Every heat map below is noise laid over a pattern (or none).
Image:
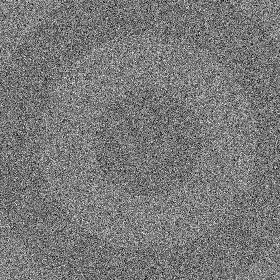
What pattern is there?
rings round one point
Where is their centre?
centre
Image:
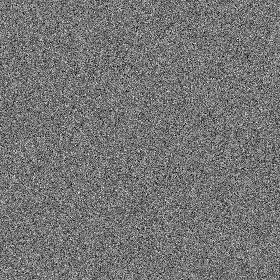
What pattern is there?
only noise
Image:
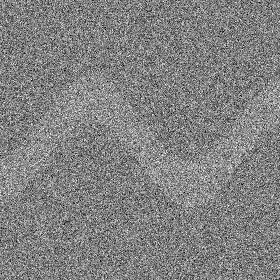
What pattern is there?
a wavy band
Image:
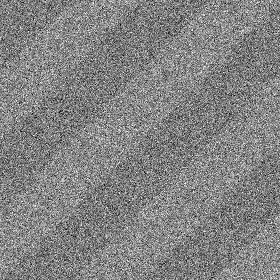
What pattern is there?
diagonal stripes
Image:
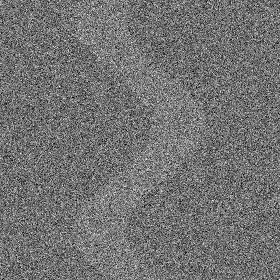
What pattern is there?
a wavy band
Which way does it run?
top to bottom
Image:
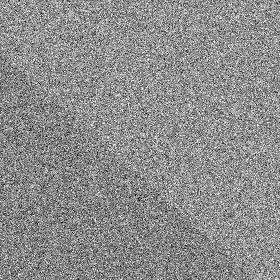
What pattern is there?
a sharp edge
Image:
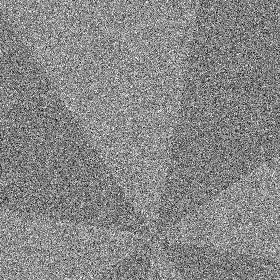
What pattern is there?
spokes from one point
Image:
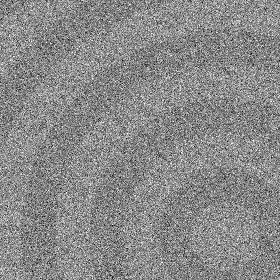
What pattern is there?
rings round one point
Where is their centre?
bottom right
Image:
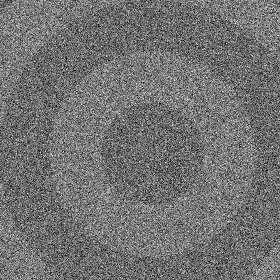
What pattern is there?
rings round one point
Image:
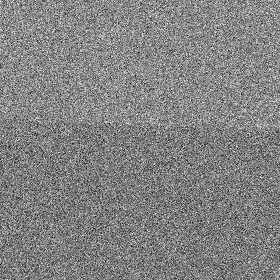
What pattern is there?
a sharp edge
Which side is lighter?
top
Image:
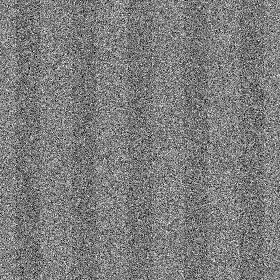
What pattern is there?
vertical stripes
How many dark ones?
5
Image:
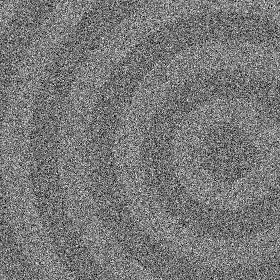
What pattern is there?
rings round one point
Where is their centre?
middle right
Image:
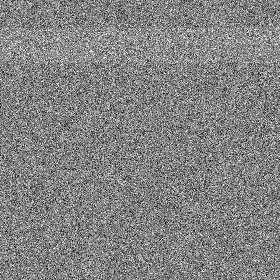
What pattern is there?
one horizontal stripe
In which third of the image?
top
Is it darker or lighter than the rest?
lighter
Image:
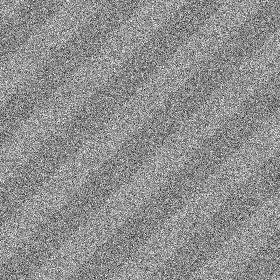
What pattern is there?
diagonal stripes
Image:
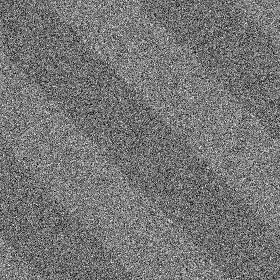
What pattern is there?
diagonal stripes
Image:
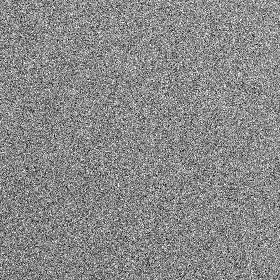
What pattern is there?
a smooth slope
